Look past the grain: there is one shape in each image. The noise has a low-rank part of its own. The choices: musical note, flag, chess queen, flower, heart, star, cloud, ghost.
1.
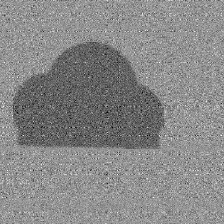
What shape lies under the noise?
cloud
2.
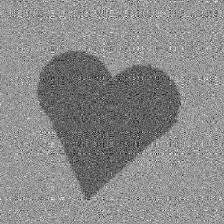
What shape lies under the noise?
heart
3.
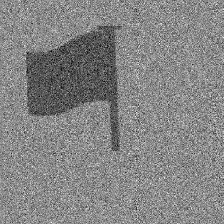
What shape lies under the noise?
flag
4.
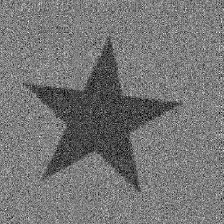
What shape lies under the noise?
star
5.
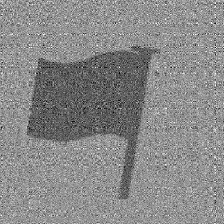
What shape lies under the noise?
flag
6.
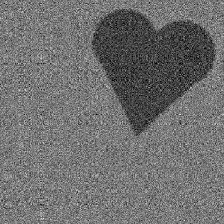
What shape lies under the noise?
heart
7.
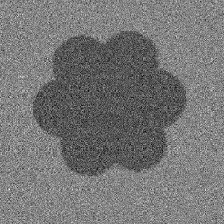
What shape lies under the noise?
flower
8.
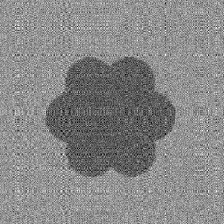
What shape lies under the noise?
flower
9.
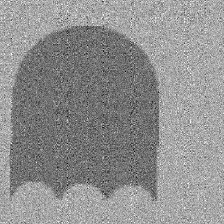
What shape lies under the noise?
ghost
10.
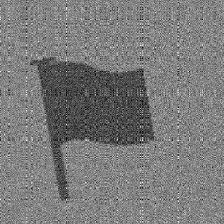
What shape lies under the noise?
flag
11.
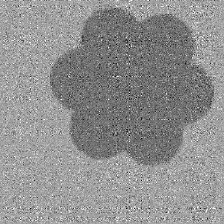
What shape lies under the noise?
flower
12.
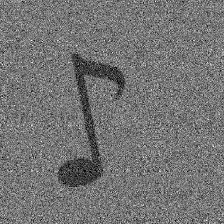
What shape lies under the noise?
musical note
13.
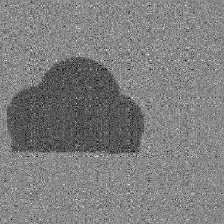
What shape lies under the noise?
cloud
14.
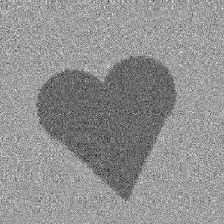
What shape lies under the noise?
heart
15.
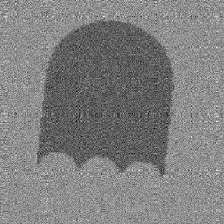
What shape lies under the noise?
ghost
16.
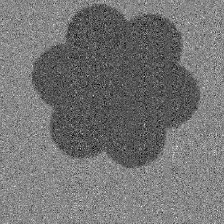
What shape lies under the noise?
flower
